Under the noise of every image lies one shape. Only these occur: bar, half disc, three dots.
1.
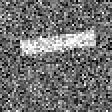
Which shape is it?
bar
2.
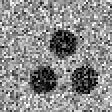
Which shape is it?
three dots
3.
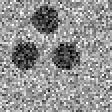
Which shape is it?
three dots
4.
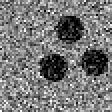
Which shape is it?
three dots
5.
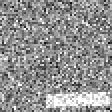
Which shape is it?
bar
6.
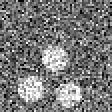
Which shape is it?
three dots
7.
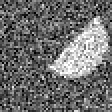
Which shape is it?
half disc
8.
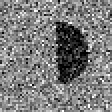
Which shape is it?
half disc
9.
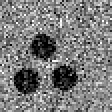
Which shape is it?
three dots
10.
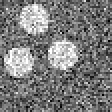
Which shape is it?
three dots
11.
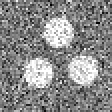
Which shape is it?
three dots
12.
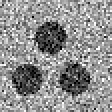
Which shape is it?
three dots
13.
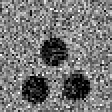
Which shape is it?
three dots
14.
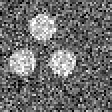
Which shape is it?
three dots
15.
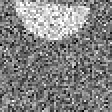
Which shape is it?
half disc
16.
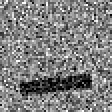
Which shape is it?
bar
